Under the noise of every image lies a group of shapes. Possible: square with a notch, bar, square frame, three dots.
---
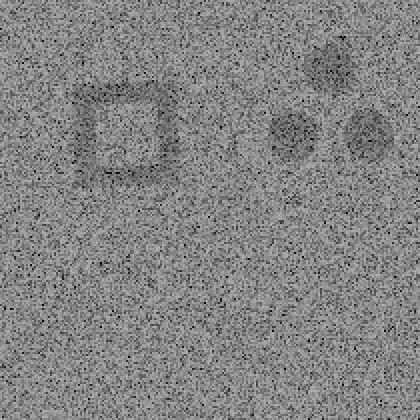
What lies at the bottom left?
nothing
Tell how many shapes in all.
2
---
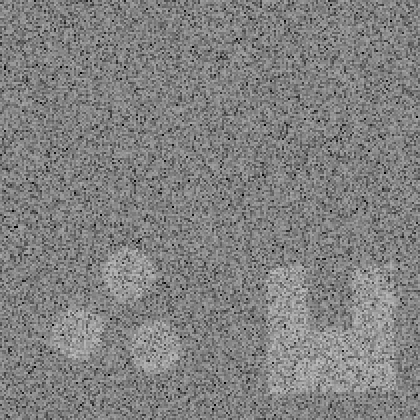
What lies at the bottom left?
three dots
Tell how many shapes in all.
2
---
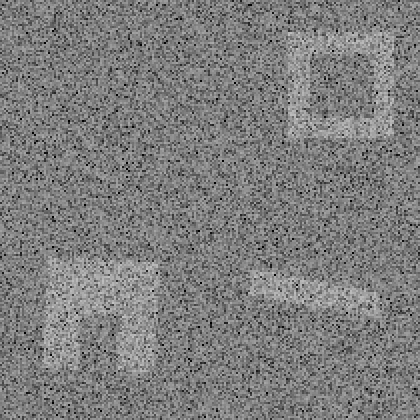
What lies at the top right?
square frame
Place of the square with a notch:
bottom left
